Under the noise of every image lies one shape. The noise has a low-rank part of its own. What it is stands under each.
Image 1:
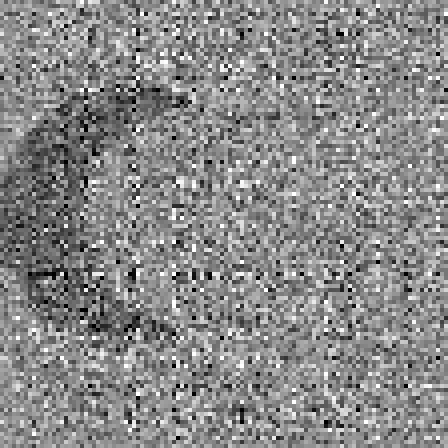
crescent
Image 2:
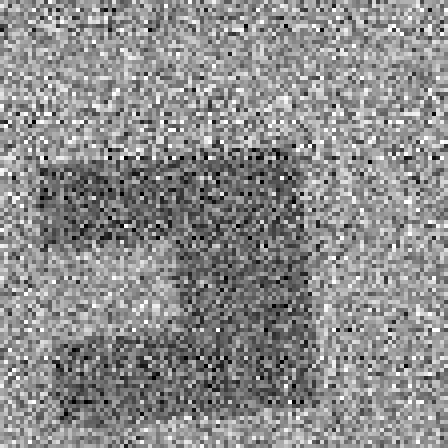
square with a notch
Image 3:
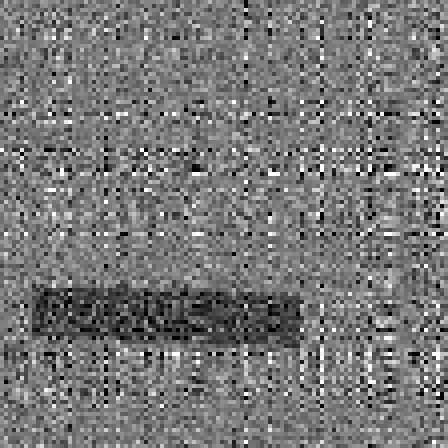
bar
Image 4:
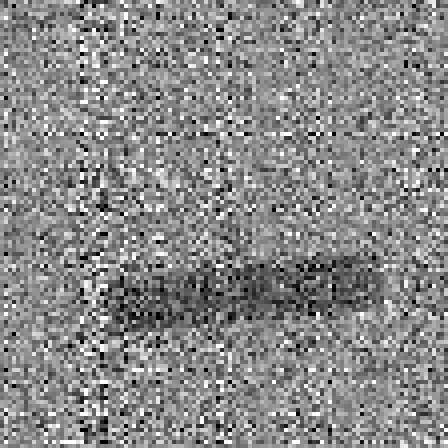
bar
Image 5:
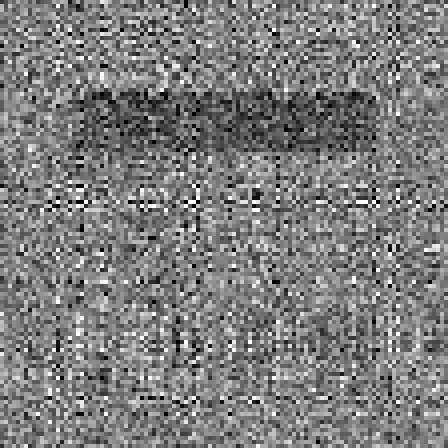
bar
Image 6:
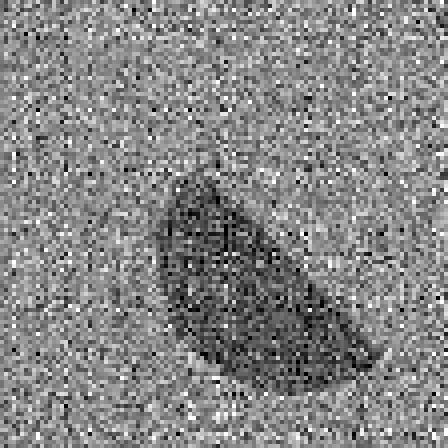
half disc
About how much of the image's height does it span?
half
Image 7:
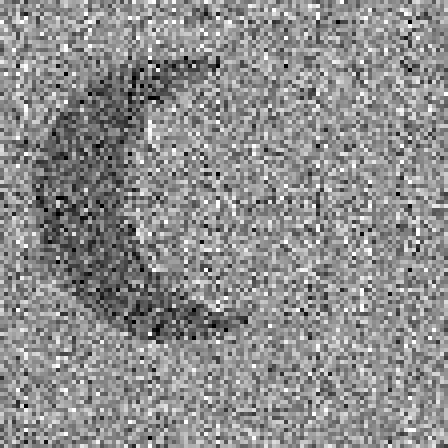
crescent
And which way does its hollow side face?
right
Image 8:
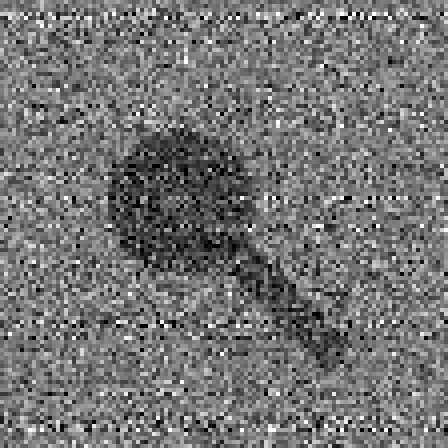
lollipop
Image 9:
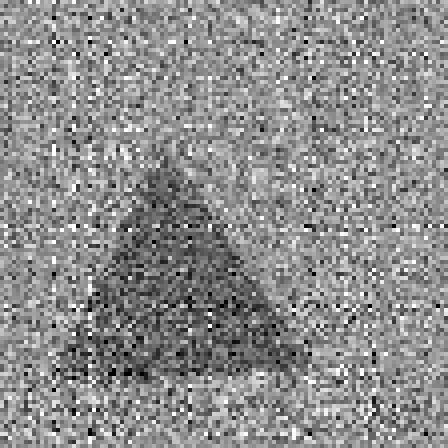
triangle
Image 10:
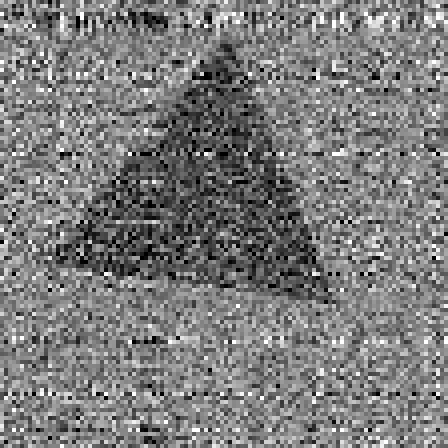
triangle
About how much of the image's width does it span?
two thirds
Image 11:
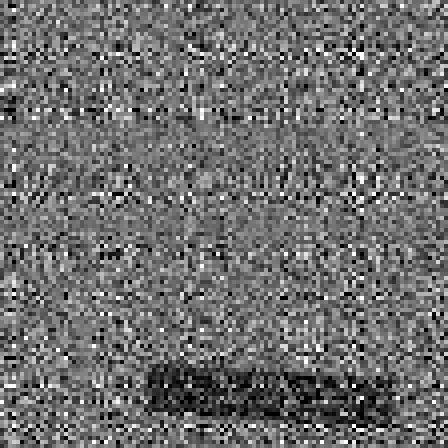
bar
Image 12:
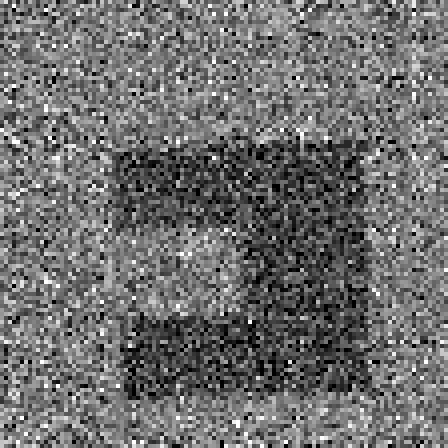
square with a notch
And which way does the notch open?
left
